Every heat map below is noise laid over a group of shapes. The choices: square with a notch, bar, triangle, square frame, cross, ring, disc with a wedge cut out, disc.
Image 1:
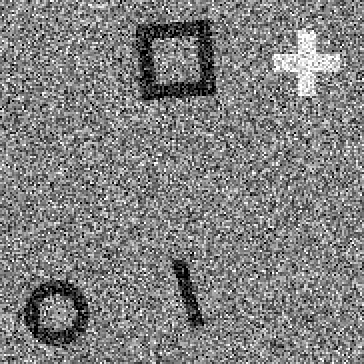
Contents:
top middle: dark square frame; top right: light cross; bottom left: dark ring; bottom middle: dark bar
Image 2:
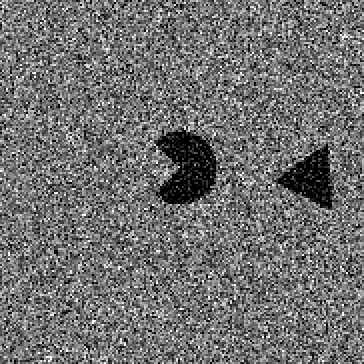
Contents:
centre: dark disc with a wedge cut out; middle right: dark triangle
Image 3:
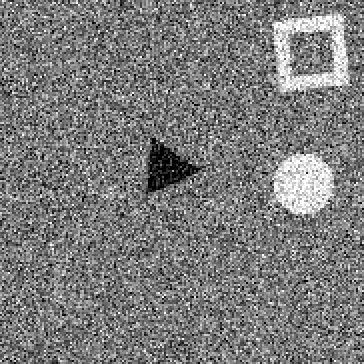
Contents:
top right: light square frame; centre: dark triangle; middle right: light disc
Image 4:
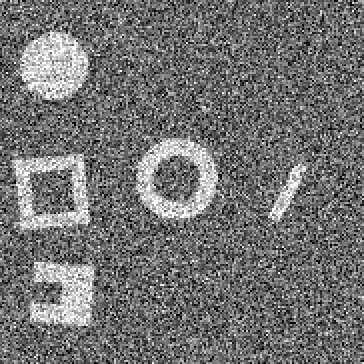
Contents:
top left: light disc; middle left: light square frame; centre: light ring; middle right: light bar; bottom left: light square with a notch
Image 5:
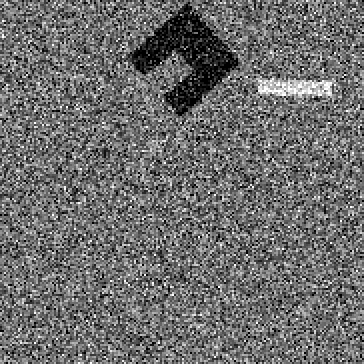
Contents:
top middle: dark square with a notch; top right: light bar
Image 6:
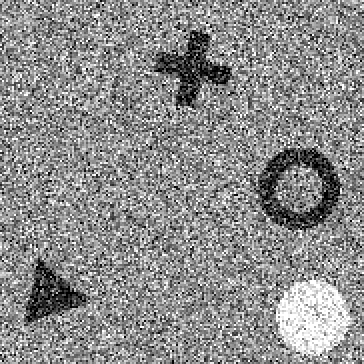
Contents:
top middle: dark cross; middle right: dark ring; bottom left: dark triangle; bottom right: light disc
